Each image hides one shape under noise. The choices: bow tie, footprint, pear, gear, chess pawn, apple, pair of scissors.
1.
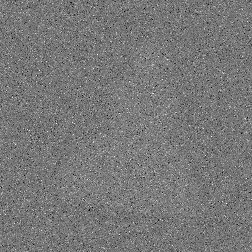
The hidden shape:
chess pawn
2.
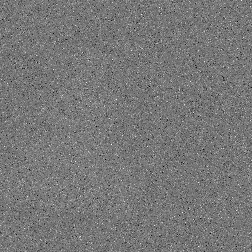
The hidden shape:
chess pawn
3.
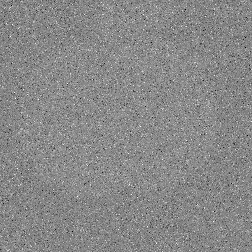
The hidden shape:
apple
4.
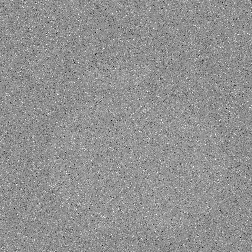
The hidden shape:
apple
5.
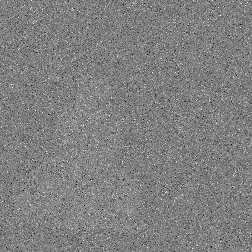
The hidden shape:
chess pawn
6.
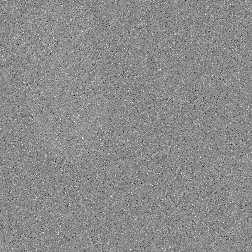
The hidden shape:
footprint
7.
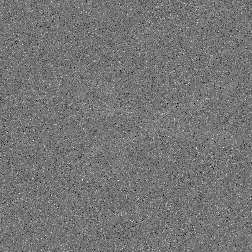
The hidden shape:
pair of scissors
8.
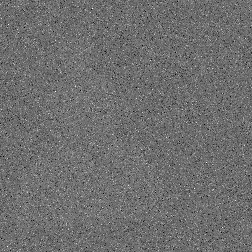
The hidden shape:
chess pawn
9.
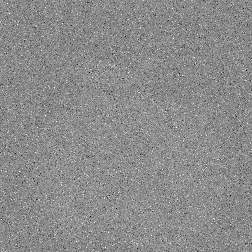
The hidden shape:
apple
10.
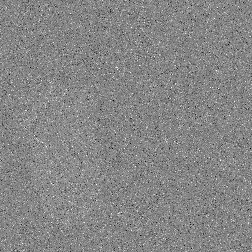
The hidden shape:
footprint
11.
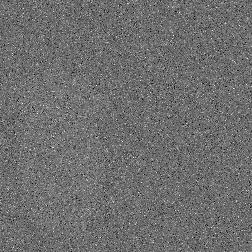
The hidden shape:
footprint
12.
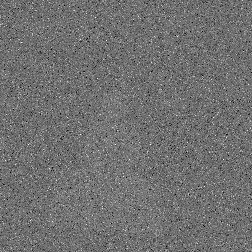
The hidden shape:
chess pawn
